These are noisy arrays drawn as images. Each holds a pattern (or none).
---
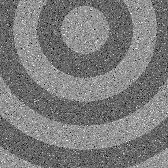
rings round one point
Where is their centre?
top middle
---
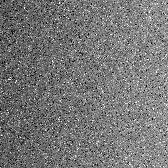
a smooth slope
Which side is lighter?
right
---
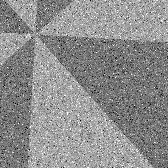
spokes from one point
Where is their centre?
top left
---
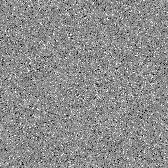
only noise
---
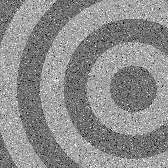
rings round one point
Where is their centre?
middle right
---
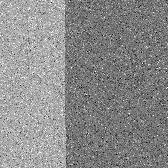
a sharp edge
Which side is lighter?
left
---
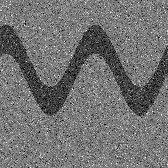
a wavy band
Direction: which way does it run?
left to right
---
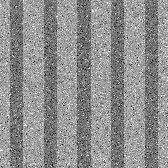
vertical stripes
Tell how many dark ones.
5
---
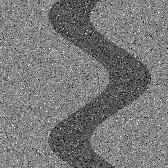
a wavy band
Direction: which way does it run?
top to bottom
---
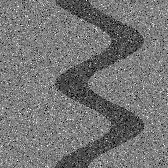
a wavy band
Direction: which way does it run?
top to bottom
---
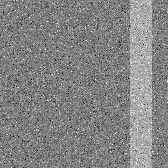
one vertical stripe
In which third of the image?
right
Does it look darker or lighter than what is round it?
lighter
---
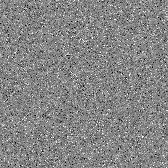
only noise
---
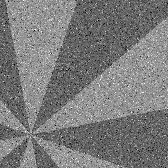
spokes from one point
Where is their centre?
bottom left
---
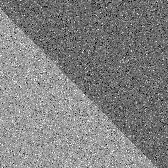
a sharp edge
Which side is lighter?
bottom left
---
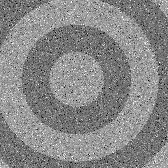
rings round one point
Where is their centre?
centre
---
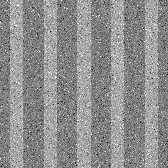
vertical stripes
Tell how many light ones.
5
